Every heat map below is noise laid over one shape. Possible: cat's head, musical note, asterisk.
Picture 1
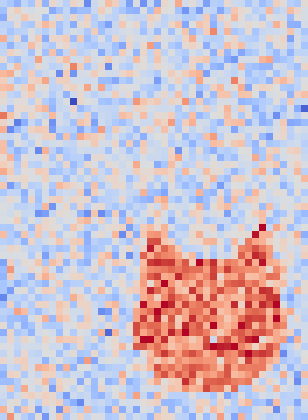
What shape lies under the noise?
cat's head
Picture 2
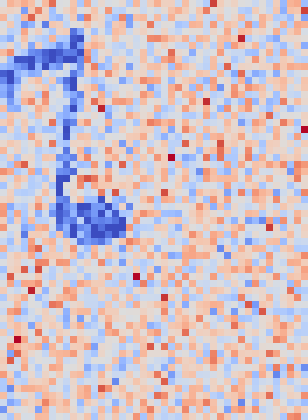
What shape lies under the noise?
musical note
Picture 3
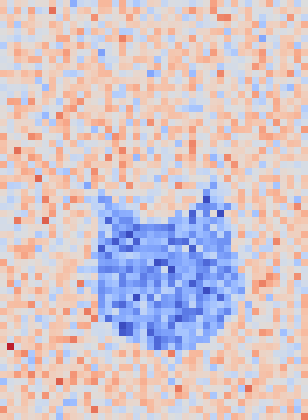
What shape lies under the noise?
cat's head
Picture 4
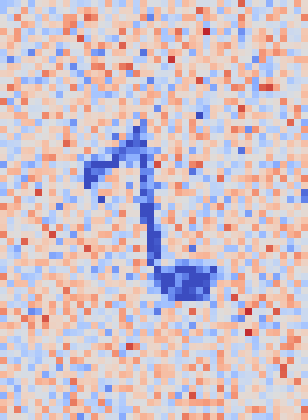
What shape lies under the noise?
musical note
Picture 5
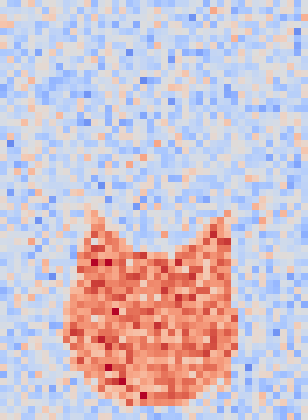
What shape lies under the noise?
cat's head
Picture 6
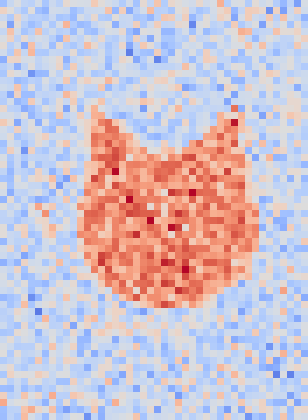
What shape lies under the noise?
cat's head
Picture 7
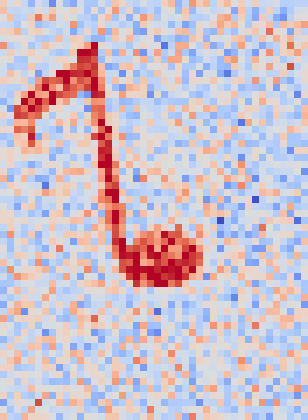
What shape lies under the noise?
musical note
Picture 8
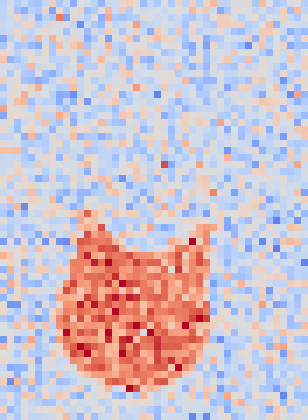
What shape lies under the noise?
cat's head
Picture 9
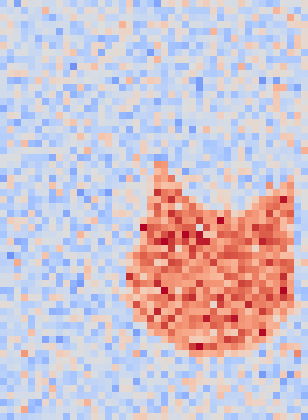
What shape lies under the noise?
cat's head
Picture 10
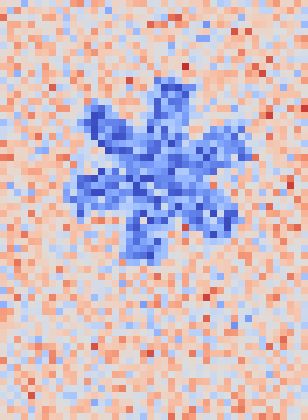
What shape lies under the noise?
asterisk
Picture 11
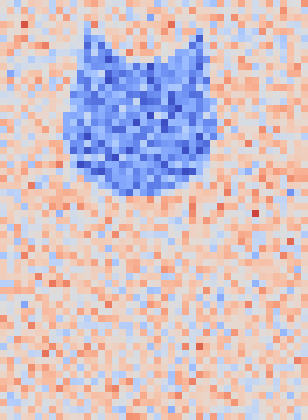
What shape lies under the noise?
cat's head
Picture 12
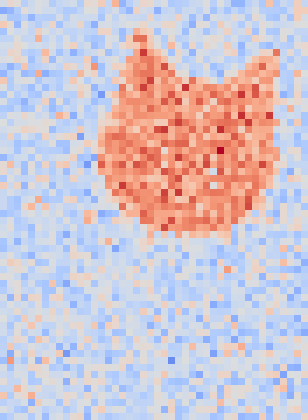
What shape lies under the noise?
cat's head
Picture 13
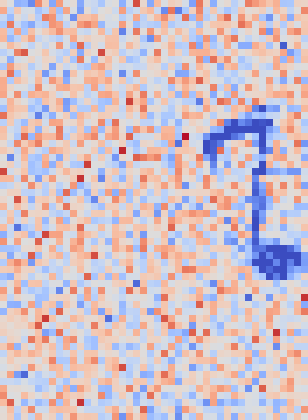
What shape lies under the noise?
musical note
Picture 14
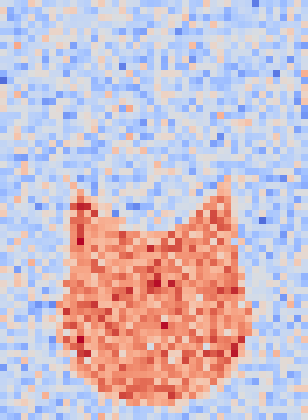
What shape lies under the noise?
cat's head
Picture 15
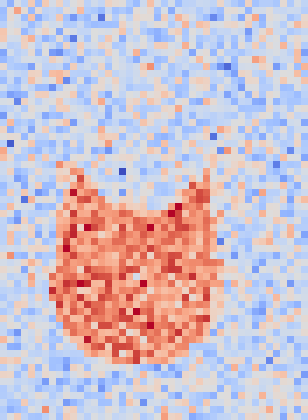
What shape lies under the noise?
cat's head
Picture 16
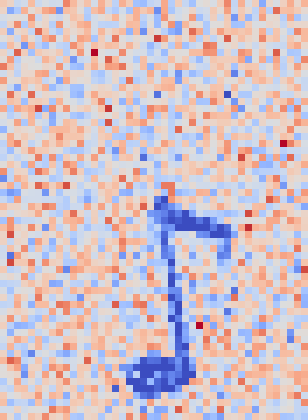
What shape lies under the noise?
musical note
